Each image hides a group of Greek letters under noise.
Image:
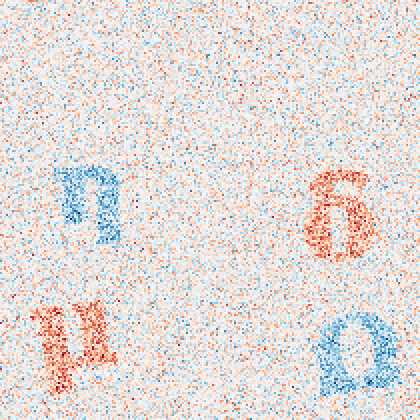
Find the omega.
bottom right
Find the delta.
middle right
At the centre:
nothing
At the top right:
nothing
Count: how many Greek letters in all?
4
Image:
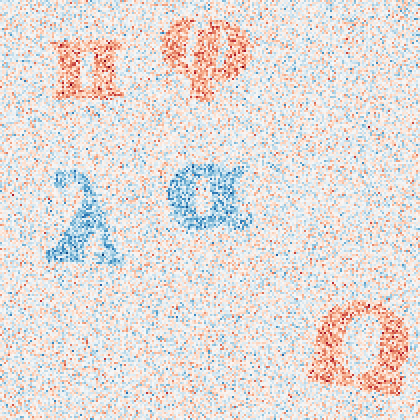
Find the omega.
bottom right
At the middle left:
lambda
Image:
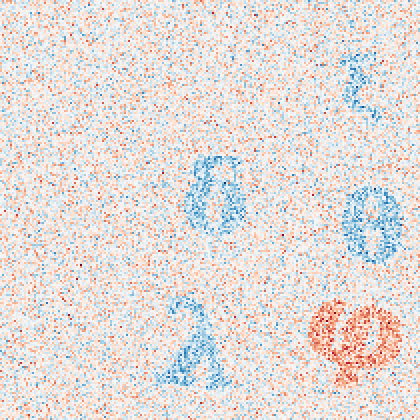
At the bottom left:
nothing
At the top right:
xi
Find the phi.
bottom right
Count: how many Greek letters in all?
5
